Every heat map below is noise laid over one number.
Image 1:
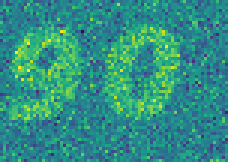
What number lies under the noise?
90
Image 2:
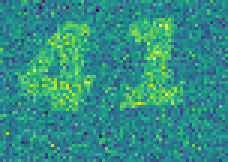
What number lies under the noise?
41
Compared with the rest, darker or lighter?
lighter
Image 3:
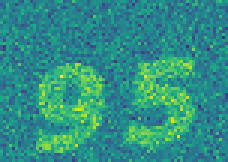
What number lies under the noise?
95
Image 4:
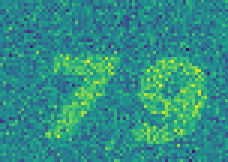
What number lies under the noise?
79
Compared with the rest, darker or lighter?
lighter
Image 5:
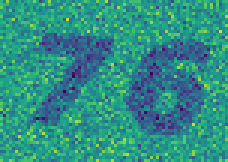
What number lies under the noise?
76
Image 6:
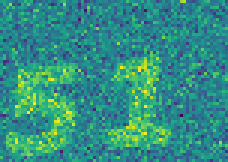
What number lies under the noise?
51
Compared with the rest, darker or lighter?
lighter
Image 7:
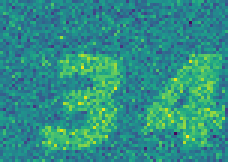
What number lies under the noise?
34
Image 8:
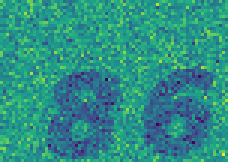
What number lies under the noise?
86
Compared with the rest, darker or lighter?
darker
